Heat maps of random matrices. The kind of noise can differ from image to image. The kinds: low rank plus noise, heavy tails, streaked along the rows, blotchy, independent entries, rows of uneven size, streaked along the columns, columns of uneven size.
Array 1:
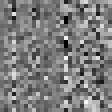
columns of uneven size
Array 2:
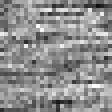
streaked along the rows
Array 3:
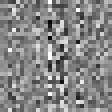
columns of uneven size
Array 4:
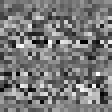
rows of uneven size
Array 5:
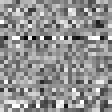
rows of uneven size
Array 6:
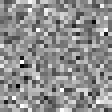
independent entries
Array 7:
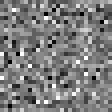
heavy tails
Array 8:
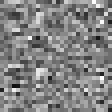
low rank plus noise
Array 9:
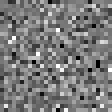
heavy tails
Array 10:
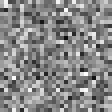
low rank plus noise
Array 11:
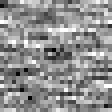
streaked along the rows
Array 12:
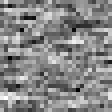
streaked along the rows
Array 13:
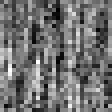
streaked along the columns
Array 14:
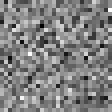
low rank plus noise
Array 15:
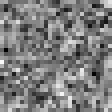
blotchy
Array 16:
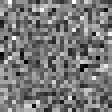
independent entries
